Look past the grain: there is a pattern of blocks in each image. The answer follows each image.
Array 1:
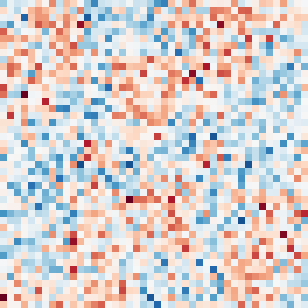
the same after a half turn
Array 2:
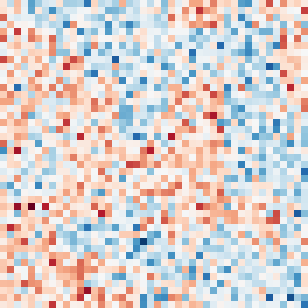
no symmetry
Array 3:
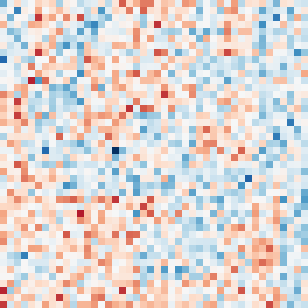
no symmetry
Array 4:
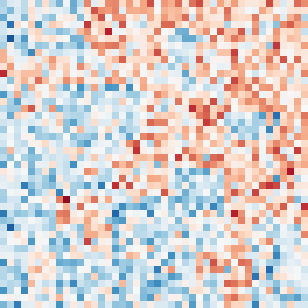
mirrored about the diagonal from the bottom left
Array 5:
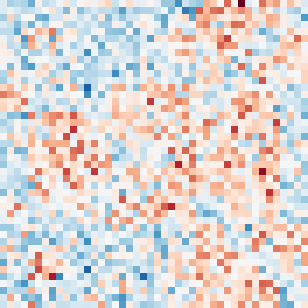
top and bottom mirror each other
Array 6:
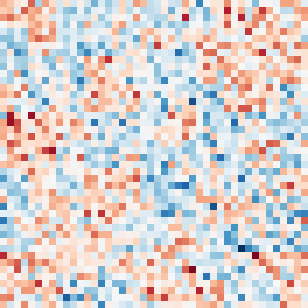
mirrored about the diagonal from the bottom left
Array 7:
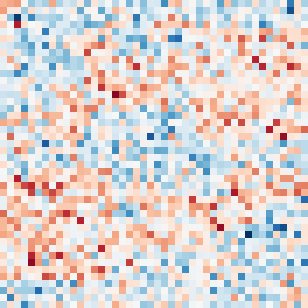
the same after a half turn
